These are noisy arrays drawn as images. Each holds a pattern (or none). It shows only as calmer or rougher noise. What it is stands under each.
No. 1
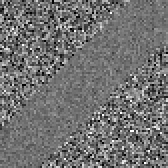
a diagonal band
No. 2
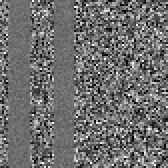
bands of columns
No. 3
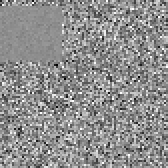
one block
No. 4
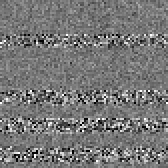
bands of rows
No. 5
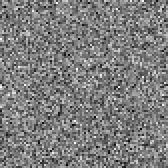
only noise
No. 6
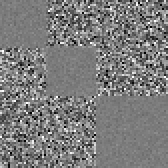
blocks along the diagonal
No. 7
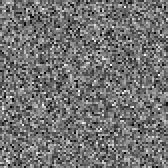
only noise
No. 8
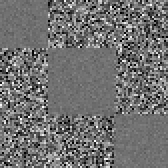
blocks along the diagonal
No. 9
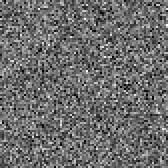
only noise
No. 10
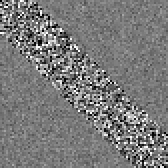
a diagonal band
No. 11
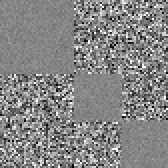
blocks along the diagonal
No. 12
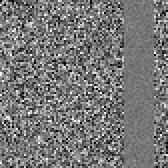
one band of columns
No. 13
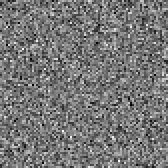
only noise
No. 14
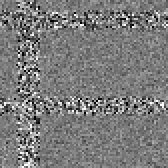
bands of rows crossing bands of columns
